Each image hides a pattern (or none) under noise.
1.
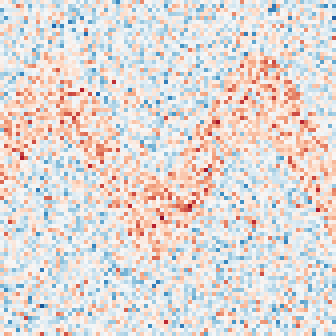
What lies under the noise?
a wavy band
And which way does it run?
left to right
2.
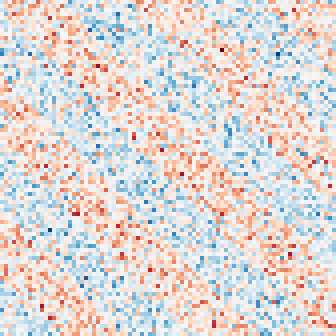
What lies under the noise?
diagonal stripes
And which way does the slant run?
top left to bottom right
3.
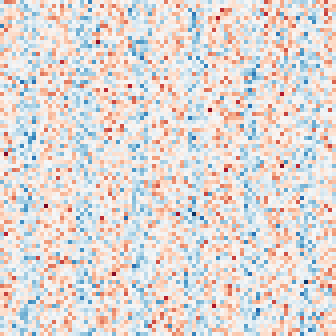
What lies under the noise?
vertical stripes
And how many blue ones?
6
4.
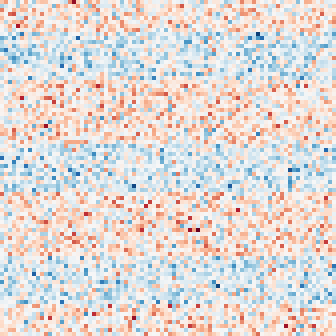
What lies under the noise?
horizontal stripes
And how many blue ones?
3
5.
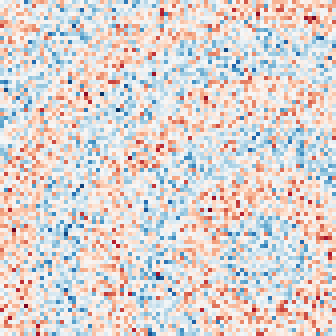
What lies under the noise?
rings round one point
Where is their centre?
bottom right
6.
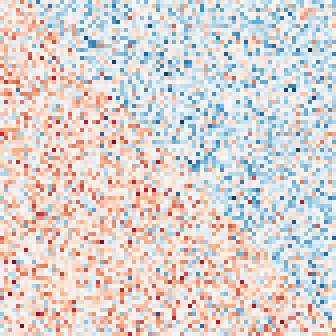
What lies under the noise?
a sharp edge
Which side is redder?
bottom left
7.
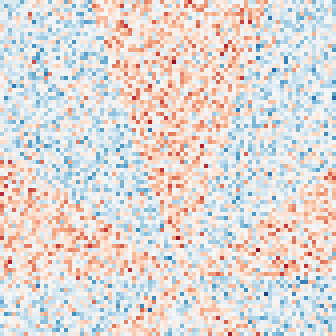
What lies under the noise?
spokes from one point
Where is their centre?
bottom middle
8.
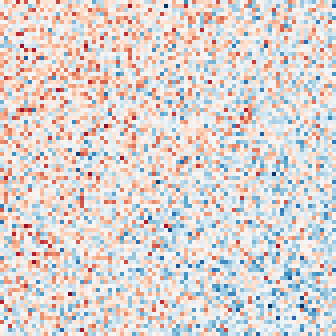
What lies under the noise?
a smooth slope
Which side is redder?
top left
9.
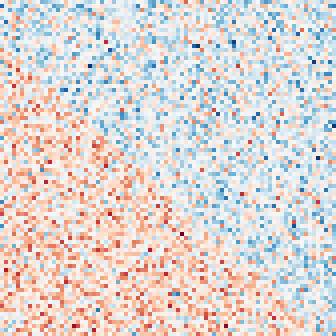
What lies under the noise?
a sharp edge
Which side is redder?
bottom left
